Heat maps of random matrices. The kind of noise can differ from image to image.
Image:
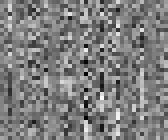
columns of uneven size
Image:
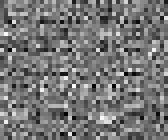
low rank plus noise
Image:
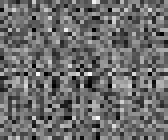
low rank plus noise
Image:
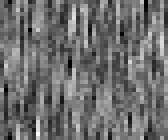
streaked along the columns
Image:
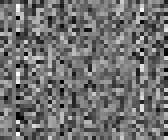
columns of uneven size
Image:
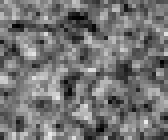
blotchy
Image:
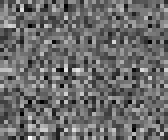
low rank plus noise
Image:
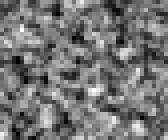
blotchy
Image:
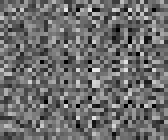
low rank plus noise
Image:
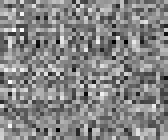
low rank plus noise
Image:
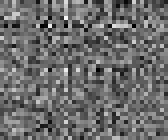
low rank plus noise
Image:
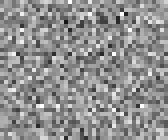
low rank plus noise
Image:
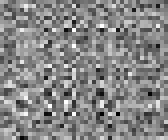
low rank plus noise
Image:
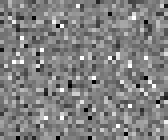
heavy tails
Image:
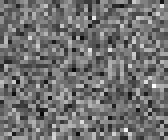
independent entries
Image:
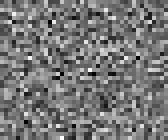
low rank plus noise
